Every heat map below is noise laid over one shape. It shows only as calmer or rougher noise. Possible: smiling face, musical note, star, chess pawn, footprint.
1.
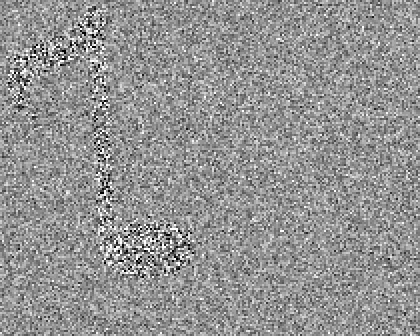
musical note
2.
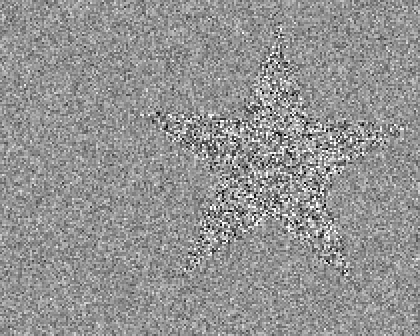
star
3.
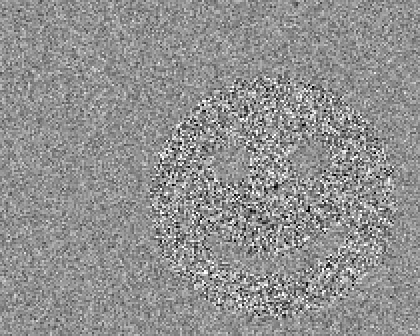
smiling face
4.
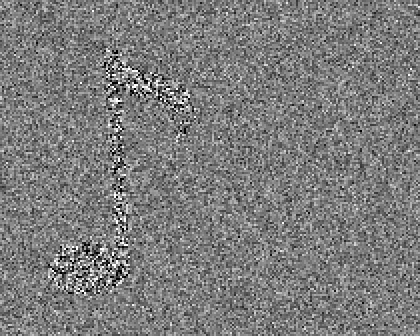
musical note
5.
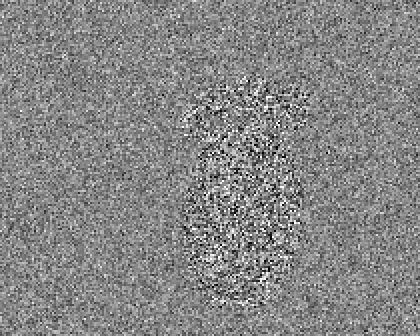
footprint
